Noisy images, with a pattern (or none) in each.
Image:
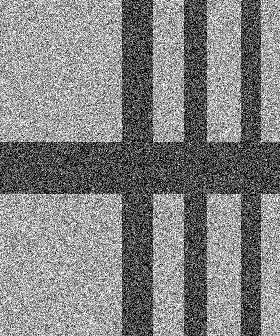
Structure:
bands of rows crossing bands of columns
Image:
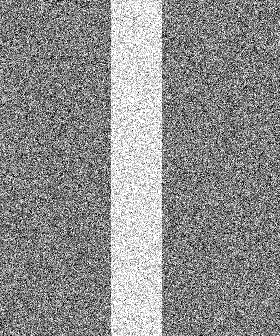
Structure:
one band of columns
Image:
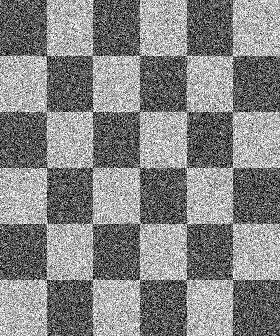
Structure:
a checkerboard
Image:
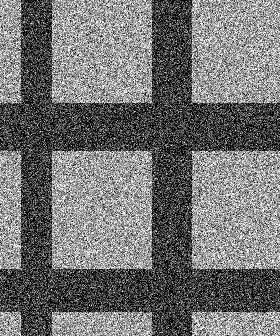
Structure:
bands of rows crossing bands of columns
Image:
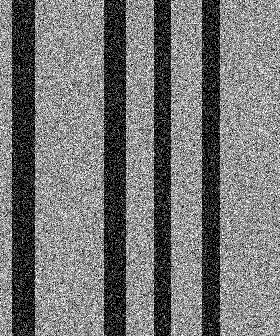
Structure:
bands of columns
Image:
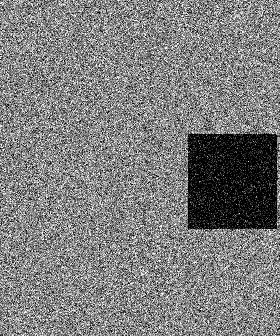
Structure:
one block
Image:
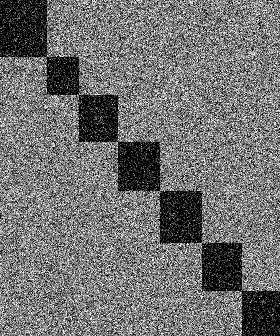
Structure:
blocks along the diagonal
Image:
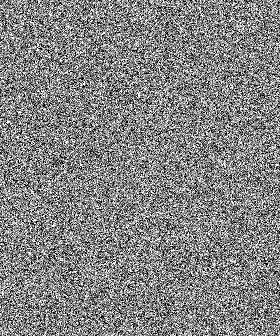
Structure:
only noise
